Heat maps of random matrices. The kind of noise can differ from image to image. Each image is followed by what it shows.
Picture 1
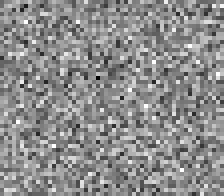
independent entries
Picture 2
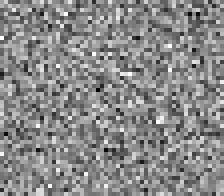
independent entries
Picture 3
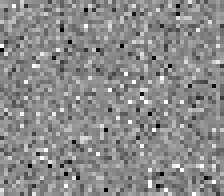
heavy tails
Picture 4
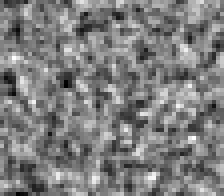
blotchy
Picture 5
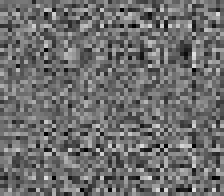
low rank plus noise
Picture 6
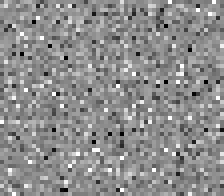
heavy tails
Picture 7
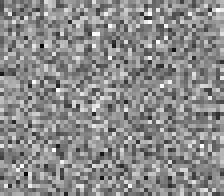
low rank plus noise
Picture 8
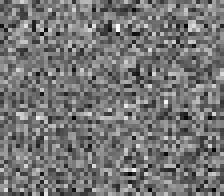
low rank plus noise
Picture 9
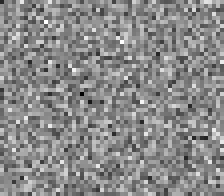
independent entries
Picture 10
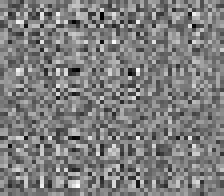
low rank plus noise
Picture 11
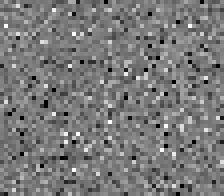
heavy tails
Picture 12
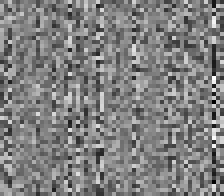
columns of uneven size
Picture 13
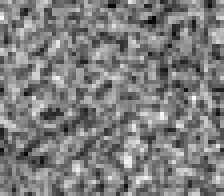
blotchy
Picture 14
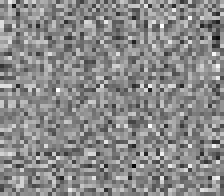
low rank plus noise
